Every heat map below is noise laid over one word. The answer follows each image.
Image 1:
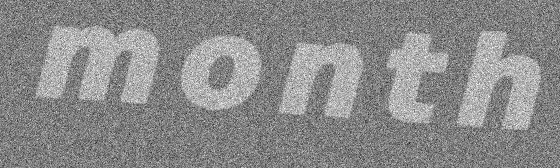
month
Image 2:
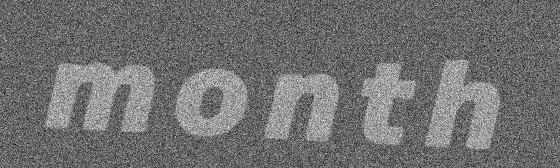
month
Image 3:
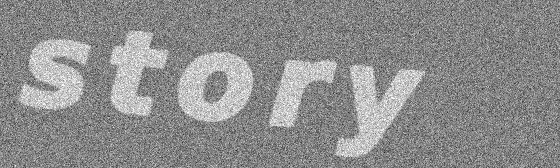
story
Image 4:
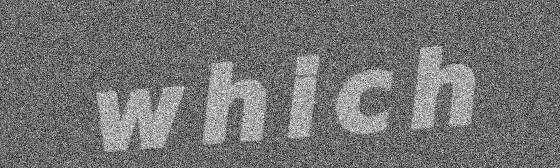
which
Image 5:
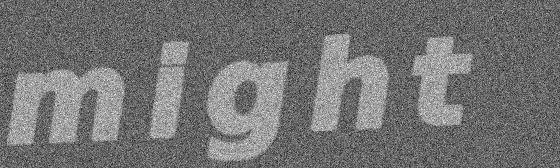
might
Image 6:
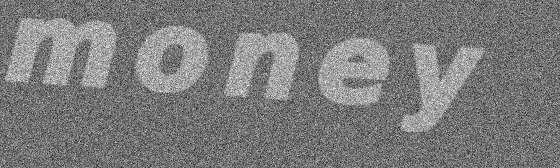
money
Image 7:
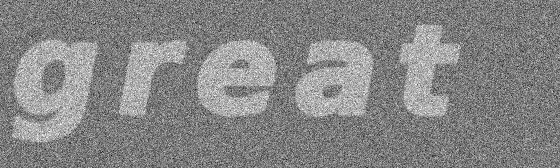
great
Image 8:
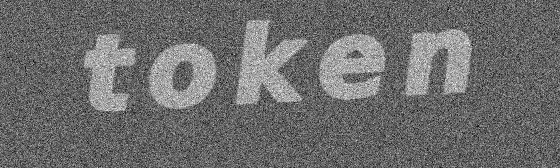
token
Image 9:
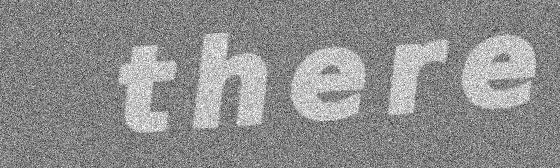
there
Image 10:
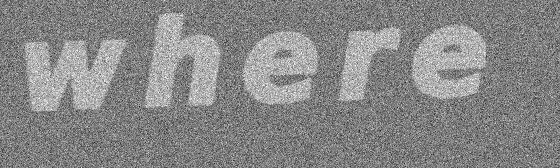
where
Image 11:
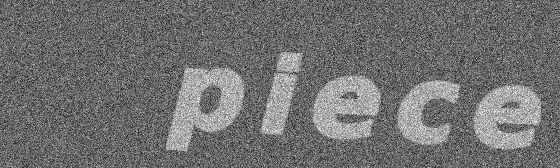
piece
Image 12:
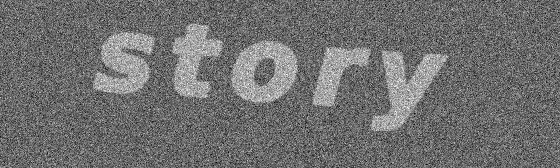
story
